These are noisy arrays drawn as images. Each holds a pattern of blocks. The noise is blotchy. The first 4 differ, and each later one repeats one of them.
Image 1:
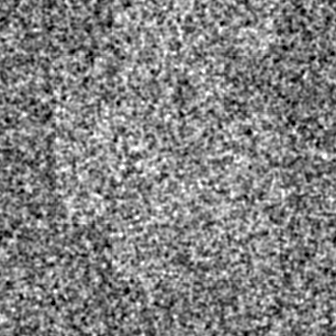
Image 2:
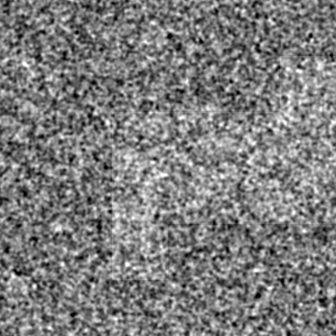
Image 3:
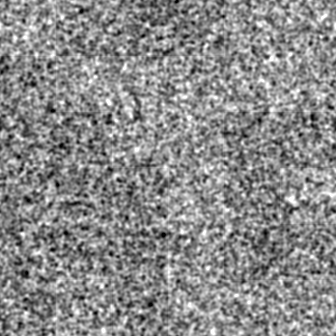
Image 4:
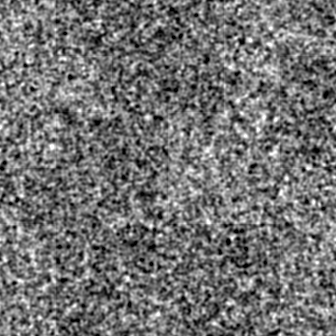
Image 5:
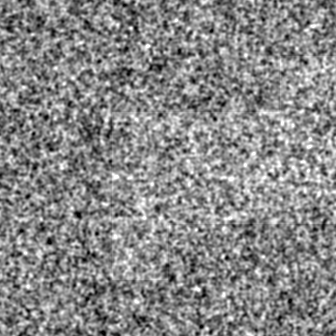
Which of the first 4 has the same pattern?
2
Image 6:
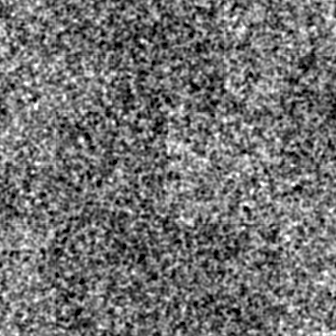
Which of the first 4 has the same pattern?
4
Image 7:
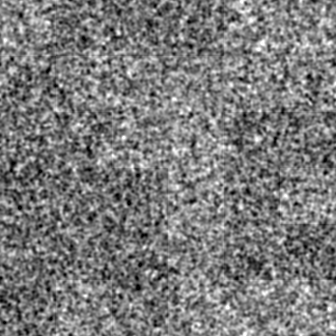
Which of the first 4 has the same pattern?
3
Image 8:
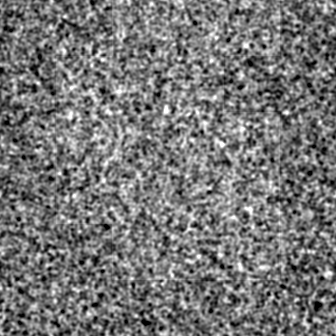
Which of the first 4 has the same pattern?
1
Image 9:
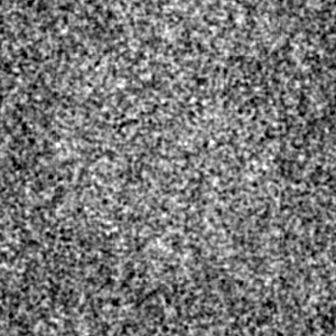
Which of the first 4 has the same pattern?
1
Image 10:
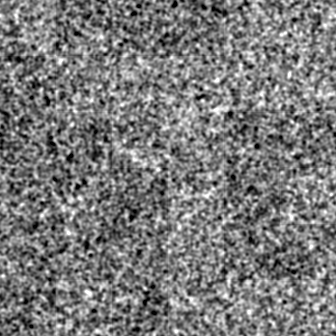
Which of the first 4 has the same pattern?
3
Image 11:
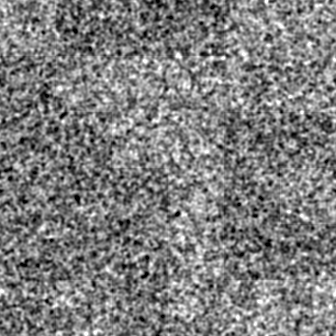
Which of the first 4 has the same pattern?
3
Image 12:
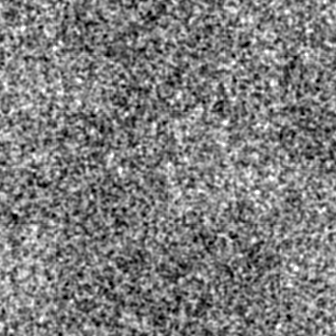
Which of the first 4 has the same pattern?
4
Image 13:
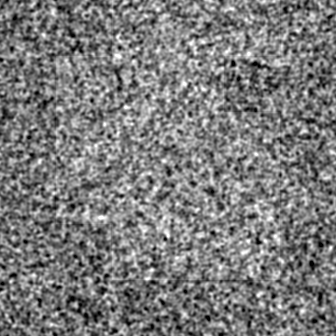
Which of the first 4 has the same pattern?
1
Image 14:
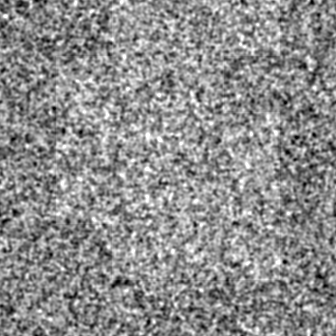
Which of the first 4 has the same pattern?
1
